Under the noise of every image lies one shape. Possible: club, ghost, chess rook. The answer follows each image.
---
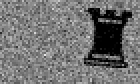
chess rook
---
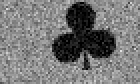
club
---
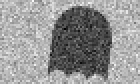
ghost
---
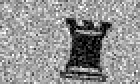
chess rook
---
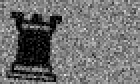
chess rook
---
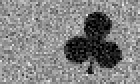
club
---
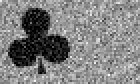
club
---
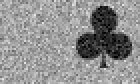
club
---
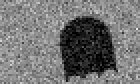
ghost
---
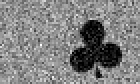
club
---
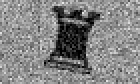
chess rook
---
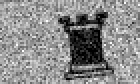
chess rook
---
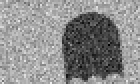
ghost
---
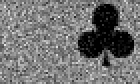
club
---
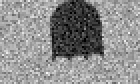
ghost
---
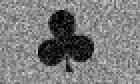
club
